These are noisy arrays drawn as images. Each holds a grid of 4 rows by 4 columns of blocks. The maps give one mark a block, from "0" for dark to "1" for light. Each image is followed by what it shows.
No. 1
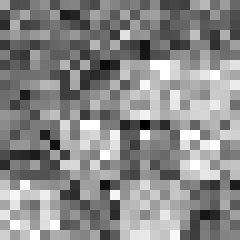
0 0 0 0
0 0 1 1
0 1 0 1
1 0 1 0
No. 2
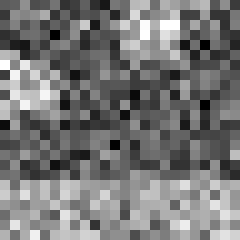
0 0 1 0
1 0 0 0
0 0 0 0
1 1 1 1
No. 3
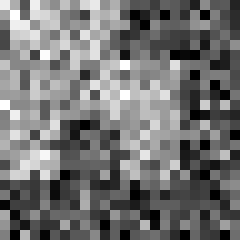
1 1 0 0
1 1 1 0
1 0 1 0
0 0 0 0
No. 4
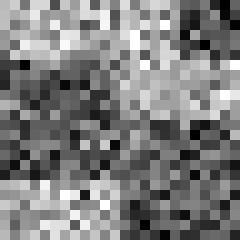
1 1 1 0
0 0 1 1
0 0 0 0
1 1 0 0
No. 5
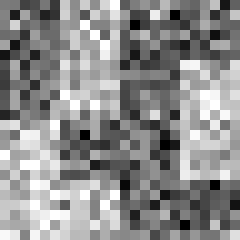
0 1 0 0
0 1 0 1
1 0 0 1
1 1 0 0
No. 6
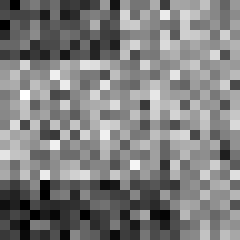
0 0 1 1
1 1 1 1
1 1 1 1
0 0 0 1
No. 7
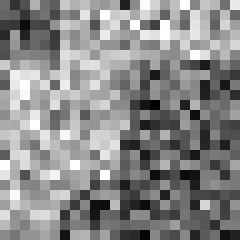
0 1 1 1
1 1 0 0
1 1 0 0
1 0 0 0
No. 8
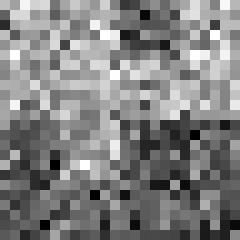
1 1 0 1
1 1 1 1
0 1 0 0
0 0 0 0
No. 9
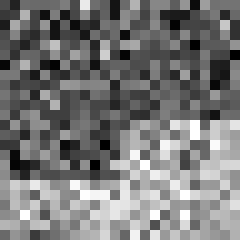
0 0 0 0
0 0 0 0
0 0 1 1
1 1 1 1
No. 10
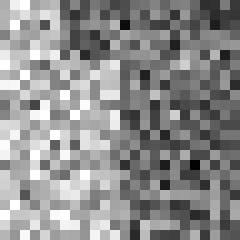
1 0 0 0
1 1 0 0
1 1 0 0
1 1 0 0
